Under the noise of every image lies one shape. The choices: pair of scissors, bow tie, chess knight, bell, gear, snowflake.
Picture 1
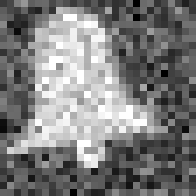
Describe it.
light bell
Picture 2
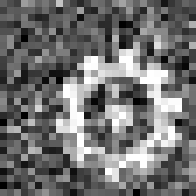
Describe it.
light gear
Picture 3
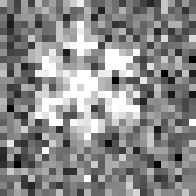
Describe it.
light snowflake
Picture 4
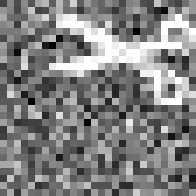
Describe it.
light pair of scissors
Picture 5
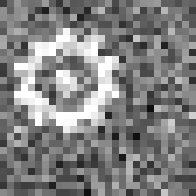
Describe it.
light gear
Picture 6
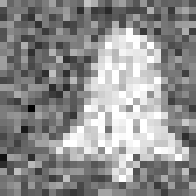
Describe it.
light bell
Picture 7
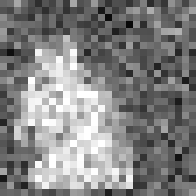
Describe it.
light chess knight
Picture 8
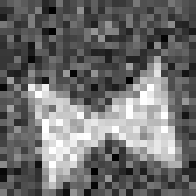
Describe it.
light bow tie
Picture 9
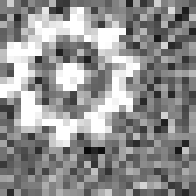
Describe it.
light gear
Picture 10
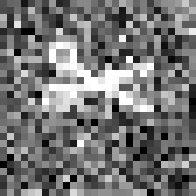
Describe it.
light pair of scissors
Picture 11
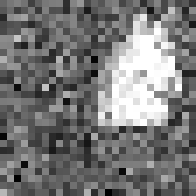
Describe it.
light chess knight
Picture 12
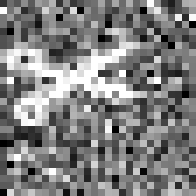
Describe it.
light pair of scissors
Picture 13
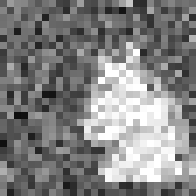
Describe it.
light chess knight
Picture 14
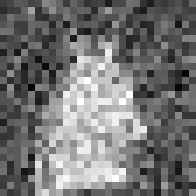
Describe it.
light chess knight
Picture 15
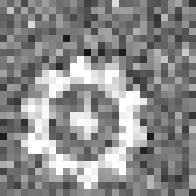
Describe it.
light gear
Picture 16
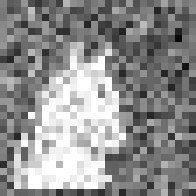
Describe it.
light chess knight
